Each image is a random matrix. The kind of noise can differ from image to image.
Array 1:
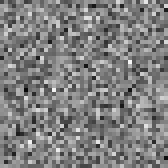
independent entries
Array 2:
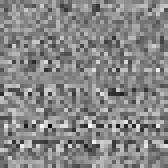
rows of uneven size
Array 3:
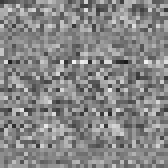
rows of uneven size
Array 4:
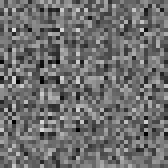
low rank plus noise
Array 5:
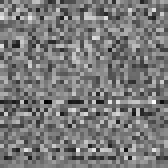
rows of uneven size
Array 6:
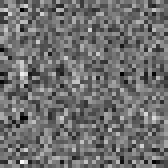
low rank plus noise
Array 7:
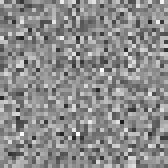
low rank plus noise
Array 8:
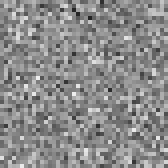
independent entries
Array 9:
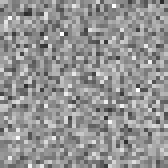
independent entries
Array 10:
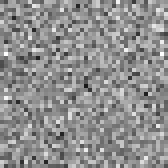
independent entries
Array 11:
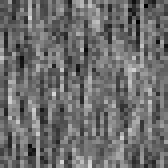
streaked along the columns
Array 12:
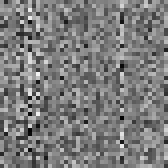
columns of uneven size
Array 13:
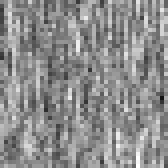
streaked along the columns
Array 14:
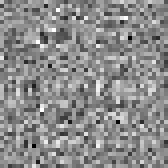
low rank plus noise
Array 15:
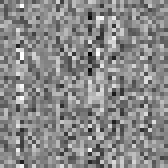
columns of uneven size
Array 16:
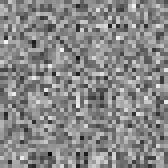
low rank plus noise
